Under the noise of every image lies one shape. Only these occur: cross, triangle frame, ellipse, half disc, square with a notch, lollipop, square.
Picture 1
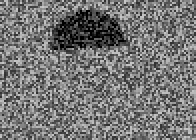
dark half disc, top middle
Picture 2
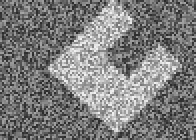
light square with a notch
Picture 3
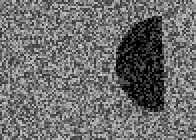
dark half disc
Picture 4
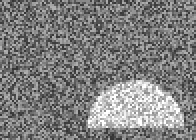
light half disc
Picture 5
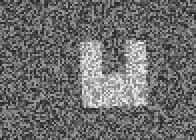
light square with a notch
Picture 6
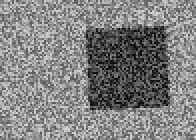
dark square
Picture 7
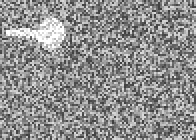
light lollipop, top left
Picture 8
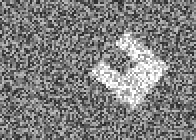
light square with a notch
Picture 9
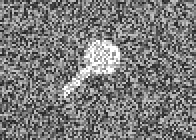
light lollipop, centre
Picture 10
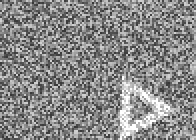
light triangle frame
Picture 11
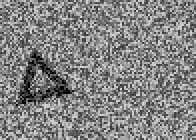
dark triangle frame, middle left
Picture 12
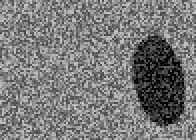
dark ellipse
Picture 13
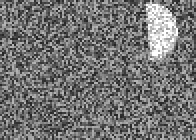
light half disc, top right
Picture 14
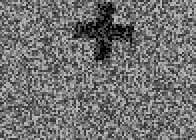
dark cross, top middle
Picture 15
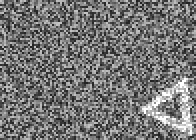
light triangle frame, bottom right
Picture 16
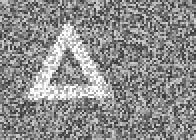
light triangle frame
